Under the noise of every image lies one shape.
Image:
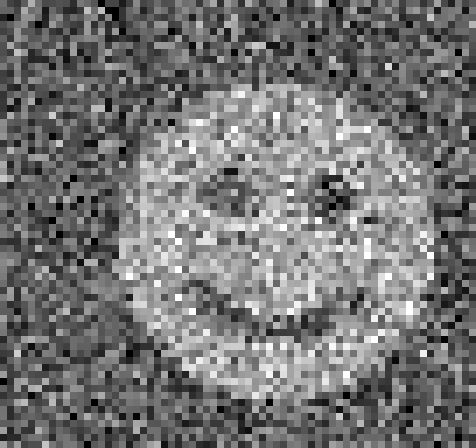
smiling face
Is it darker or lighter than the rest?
lighter
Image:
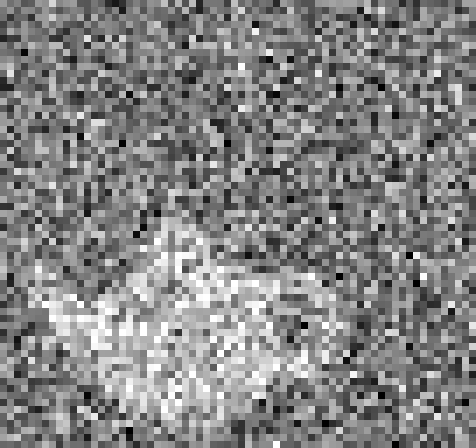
teapot
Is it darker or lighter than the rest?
lighter
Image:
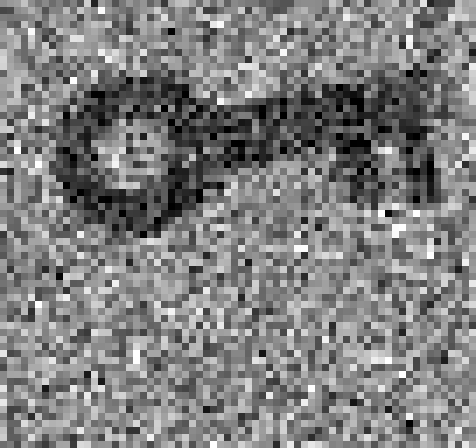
key
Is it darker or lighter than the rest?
darker
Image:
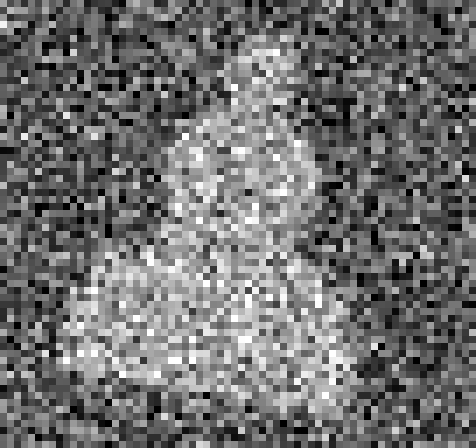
chess pawn
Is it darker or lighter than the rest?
lighter
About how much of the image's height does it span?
nearly all
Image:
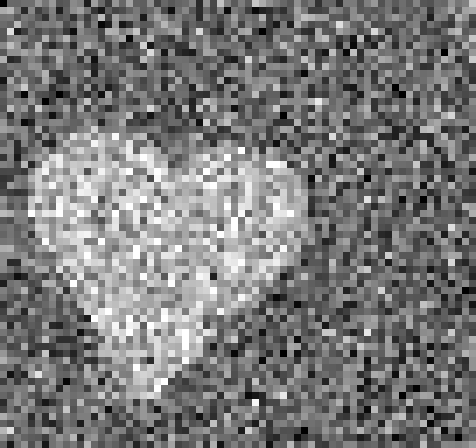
heart
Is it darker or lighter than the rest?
lighter
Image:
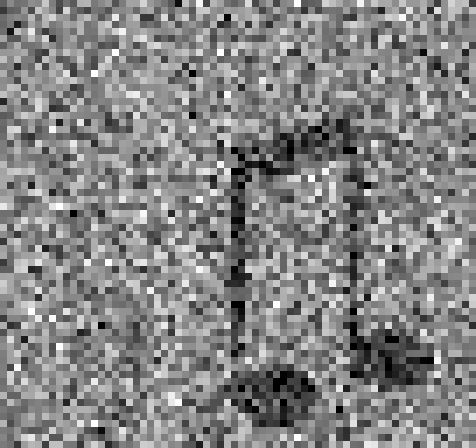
pair of musical notes
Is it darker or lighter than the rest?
darker
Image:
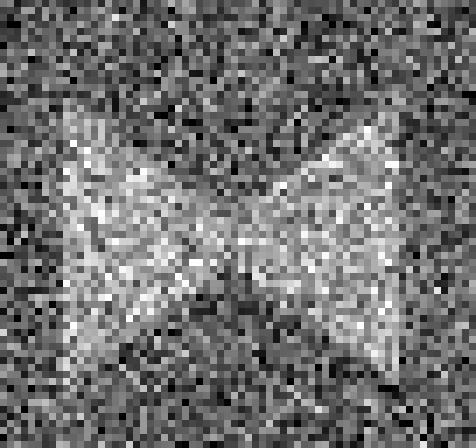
bow tie
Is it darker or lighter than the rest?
lighter
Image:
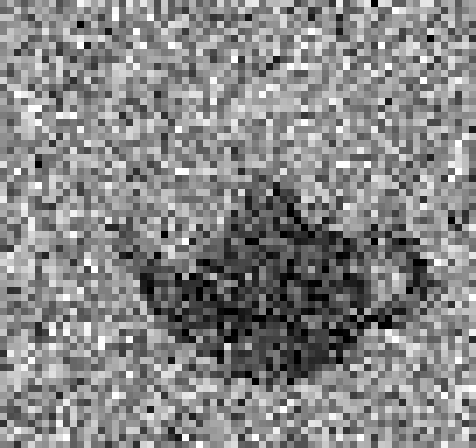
teapot
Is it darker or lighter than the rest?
darker
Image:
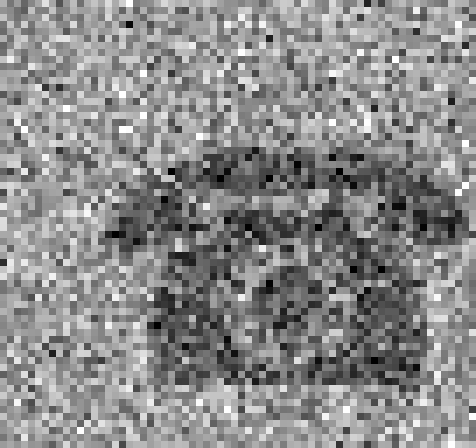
telephone
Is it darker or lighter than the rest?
darker
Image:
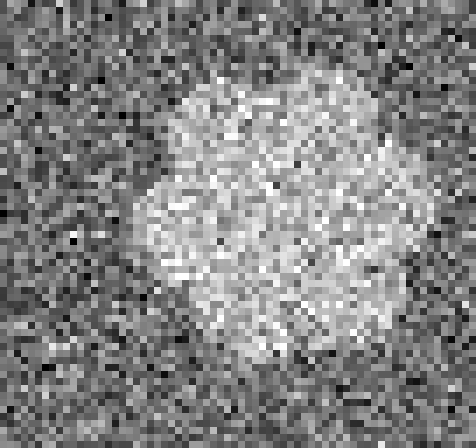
flower
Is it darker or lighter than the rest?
lighter
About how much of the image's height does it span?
two thirds
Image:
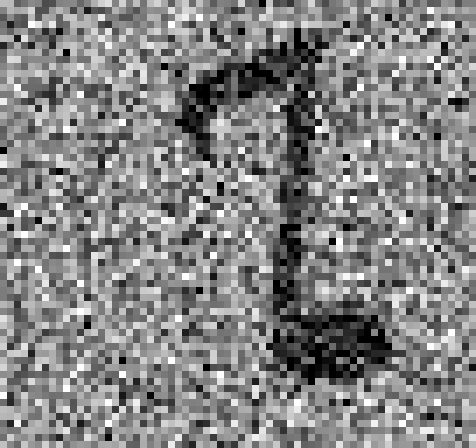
musical note
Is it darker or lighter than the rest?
darker
